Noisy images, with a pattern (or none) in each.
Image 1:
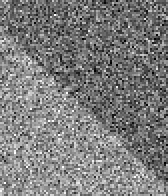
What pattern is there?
a sharp edge
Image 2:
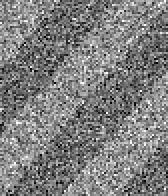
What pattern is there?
diagonal stripes
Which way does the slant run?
bottom left to top right
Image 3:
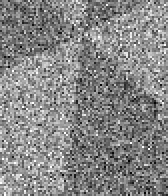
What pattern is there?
spokes from one point
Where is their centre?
top middle
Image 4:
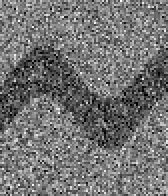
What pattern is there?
a wavy band
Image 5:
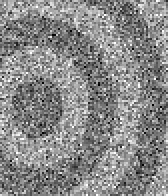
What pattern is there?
rings round one point
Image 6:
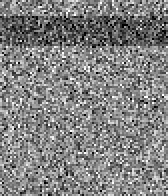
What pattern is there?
one horizontal stripe
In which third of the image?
top
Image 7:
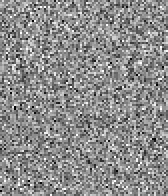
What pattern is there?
only noise
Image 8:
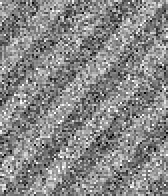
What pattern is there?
diagonal stripes
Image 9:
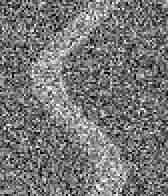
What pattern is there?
a wavy band
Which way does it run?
top to bottom
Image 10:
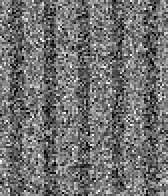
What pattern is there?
vertical stripes
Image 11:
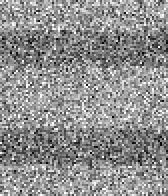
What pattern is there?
horizontal stripes
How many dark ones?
2
